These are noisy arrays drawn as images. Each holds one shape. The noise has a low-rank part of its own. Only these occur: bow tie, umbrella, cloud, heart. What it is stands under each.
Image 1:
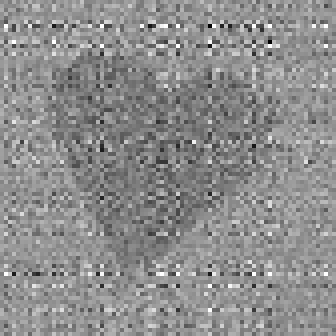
dark heart
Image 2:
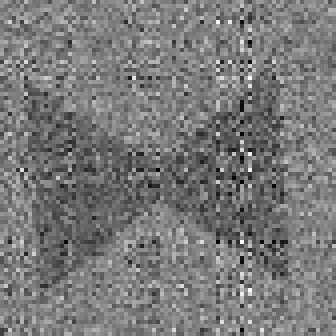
dark bow tie
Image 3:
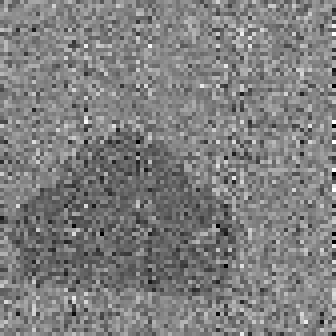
dark cloud
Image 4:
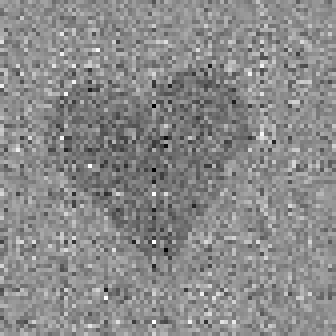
dark heart
